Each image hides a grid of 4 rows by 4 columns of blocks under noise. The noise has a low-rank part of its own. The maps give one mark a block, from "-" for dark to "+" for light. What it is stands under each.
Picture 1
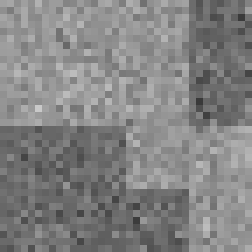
+ + + -
+ + + -
- - + +
- - - +
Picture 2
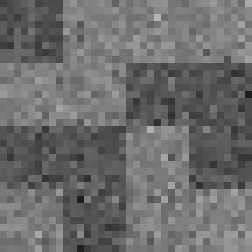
- + + +
+ + - -
- - + -
+ - + +
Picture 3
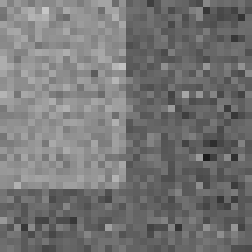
+ + - -
+ + - -
+ + - -
- - - -
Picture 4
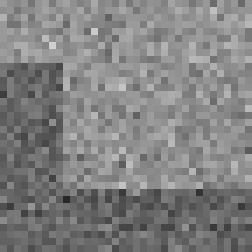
+ + + +
- + + +
- + + +
- - - -
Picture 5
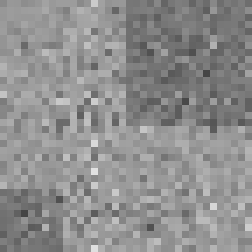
+ + - -
+ + - -
+ + + +
- + + +
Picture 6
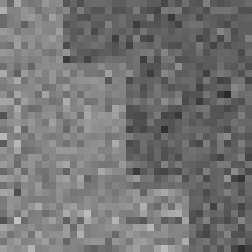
+ - - -
+ + - -
+ + - -
+ + + -
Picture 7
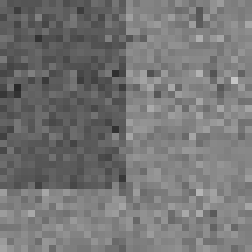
- - + +
- - + +
- - + +
+ + + +
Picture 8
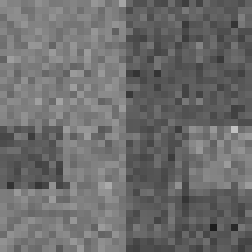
+ + - -
+ + - -
- + - +
+ + - -
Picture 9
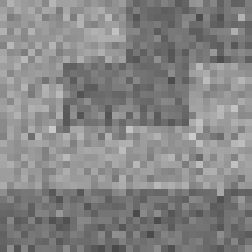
+ + - -
+ - - +
+ + + +
- - - -
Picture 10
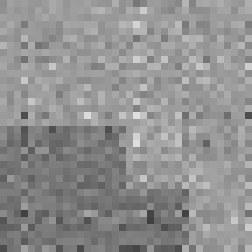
+ + + +
+ + + +
- - + +
- - - +
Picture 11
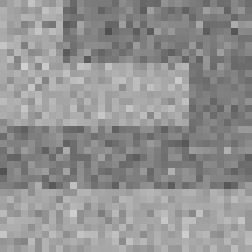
+ - - -
+ + + -
- - - -
+ + + +
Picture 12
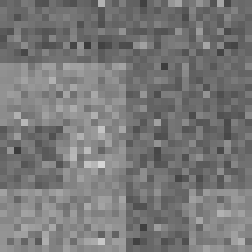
- - - -
+ + - -
- + - -
+ + - +
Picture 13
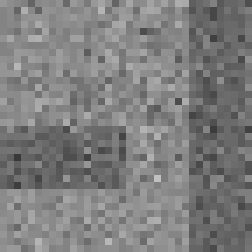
+ + + -
+ + + -
- - + -
+ + + -
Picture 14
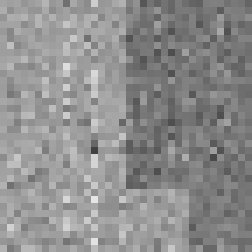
+ + - -
+ + - -
+ + - -
+ + + -
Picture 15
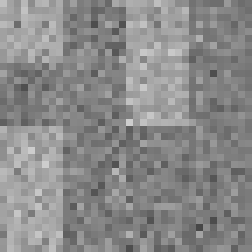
+ - + -
- - + -
+ - - -
+ - - -
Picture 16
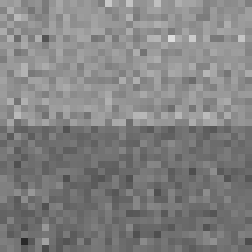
+ + + +
+ + + +
- - - -
- - - -
